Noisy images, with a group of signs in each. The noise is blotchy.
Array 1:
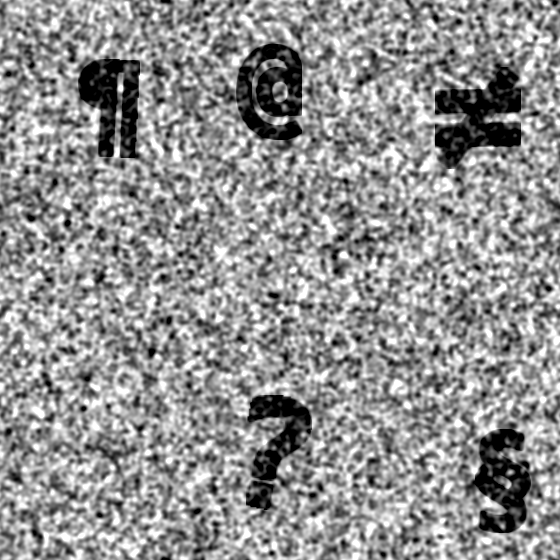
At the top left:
pilcrow
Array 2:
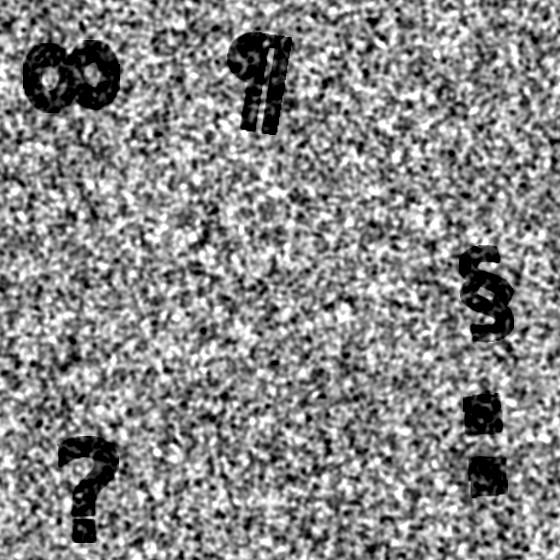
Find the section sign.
middle right
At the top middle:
pilcrow
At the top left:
infinity sign
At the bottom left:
question mark
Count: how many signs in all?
5
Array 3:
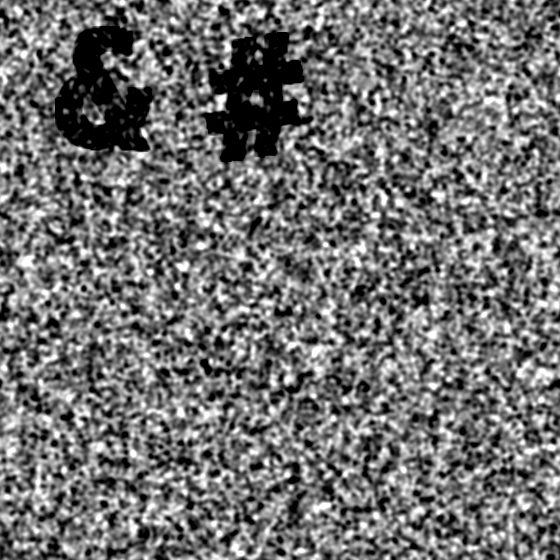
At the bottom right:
nothing
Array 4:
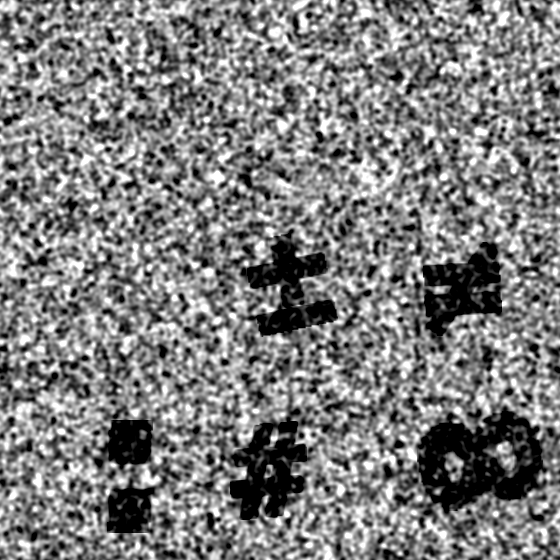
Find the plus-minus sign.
centre
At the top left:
nothing
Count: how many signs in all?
5
